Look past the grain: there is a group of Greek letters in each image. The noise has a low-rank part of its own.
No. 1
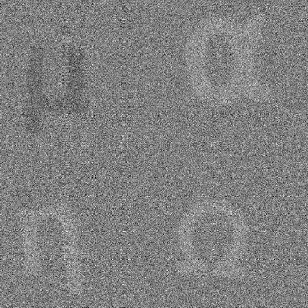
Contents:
top left: dark mu; top right: light alpha; bottom left: light eta; bottom right: light omega
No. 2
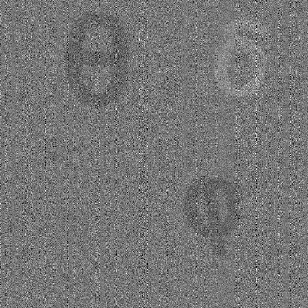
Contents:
top left: dark theta; top right: light delta; bottom right: dark phi
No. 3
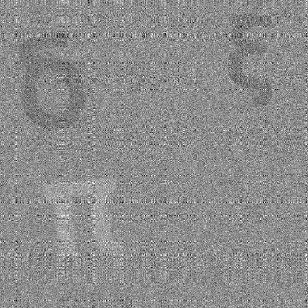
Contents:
top left: dark delta; top right: dark xi; bottom left: light pi
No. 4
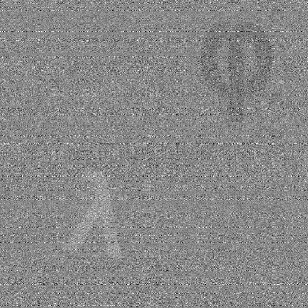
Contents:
top right: dark phi; bottom left: light lambda
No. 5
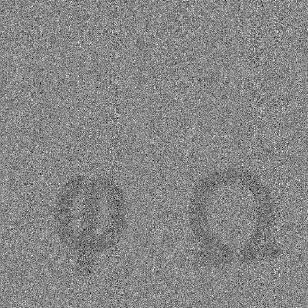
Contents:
bottom left: dark phi; bottom right: dark omega
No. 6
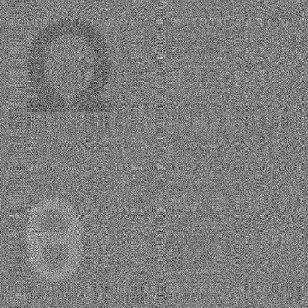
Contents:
top left: dark omega; bottom left: light theta
